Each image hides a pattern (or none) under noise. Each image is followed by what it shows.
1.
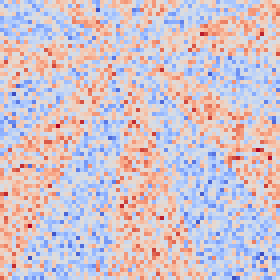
spokes from one point
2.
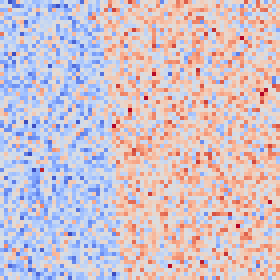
a sharp edge
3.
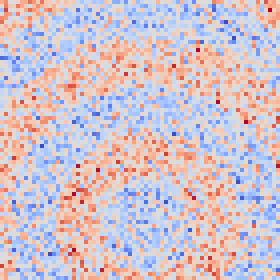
rings round one point
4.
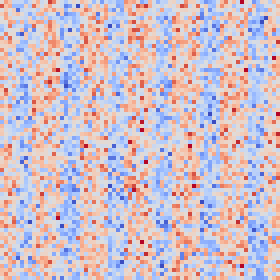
vertical stripes
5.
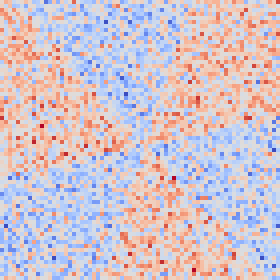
spokes from one point
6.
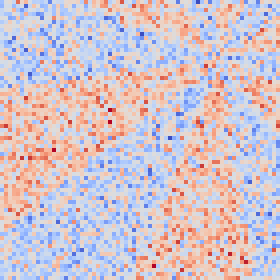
spokes from one point
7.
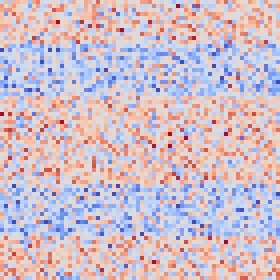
horizontal stripes
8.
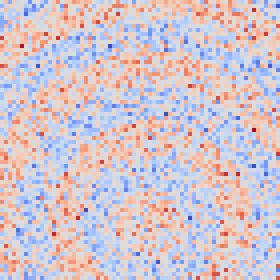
rings round one point
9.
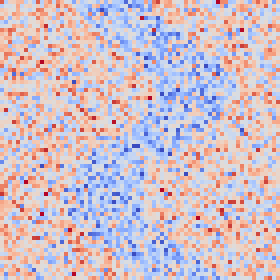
a wavy band
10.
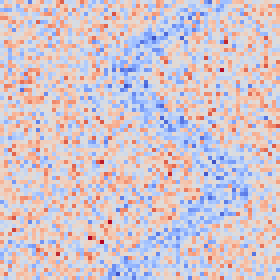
a wavy band
